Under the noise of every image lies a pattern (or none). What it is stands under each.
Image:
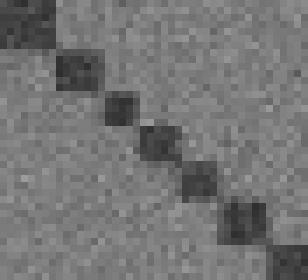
blocks along the diagonal
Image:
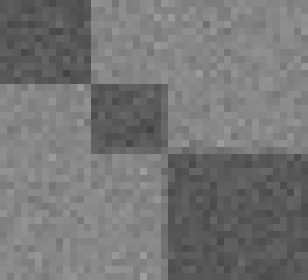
blocks along the diagonal
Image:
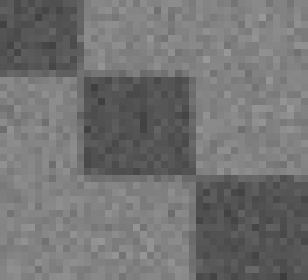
blocks along the diagonal
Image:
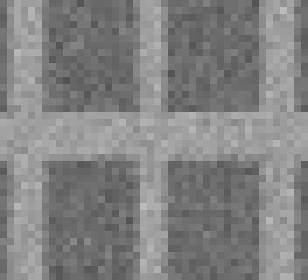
bands of rows crossing bands of columns
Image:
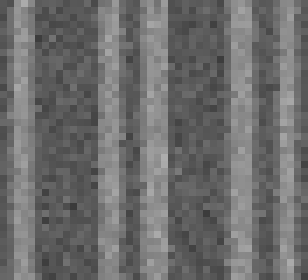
bands of columns
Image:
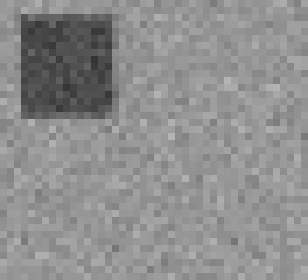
one block
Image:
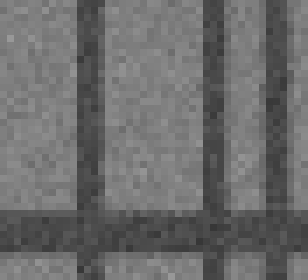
bands of rows crossing bands of columns
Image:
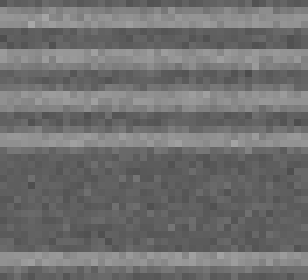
bands of rows
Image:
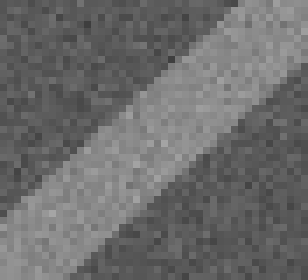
a diagonal band
